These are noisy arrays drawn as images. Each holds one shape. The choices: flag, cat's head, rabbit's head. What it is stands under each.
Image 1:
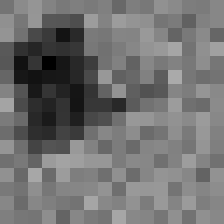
dark flag
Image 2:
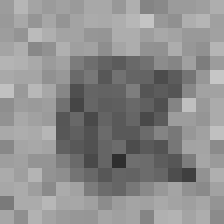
dark cat's head
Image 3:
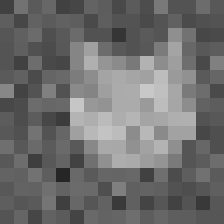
light cat's head
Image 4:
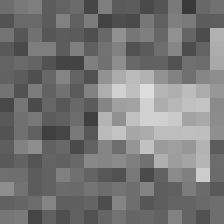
light flag
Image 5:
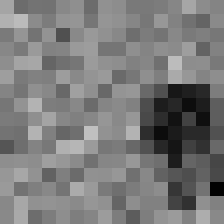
dark rabbit's head
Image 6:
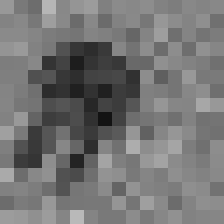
dark rabbit's head
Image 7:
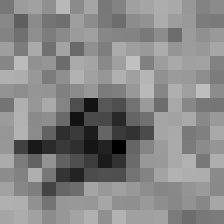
dark rabbit's head
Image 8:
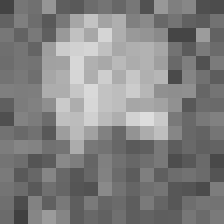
light cat's head
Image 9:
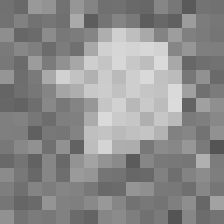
light cat's head
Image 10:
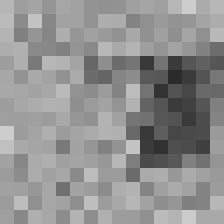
dark flag
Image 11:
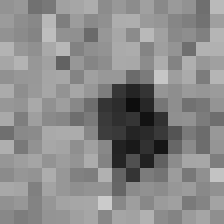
dark flag
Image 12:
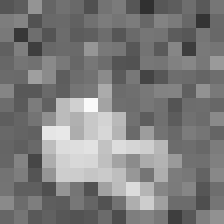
light rabbit's head
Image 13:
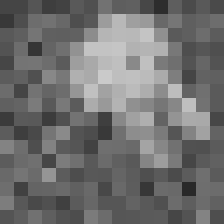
light rabbit's head
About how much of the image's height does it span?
two thirds
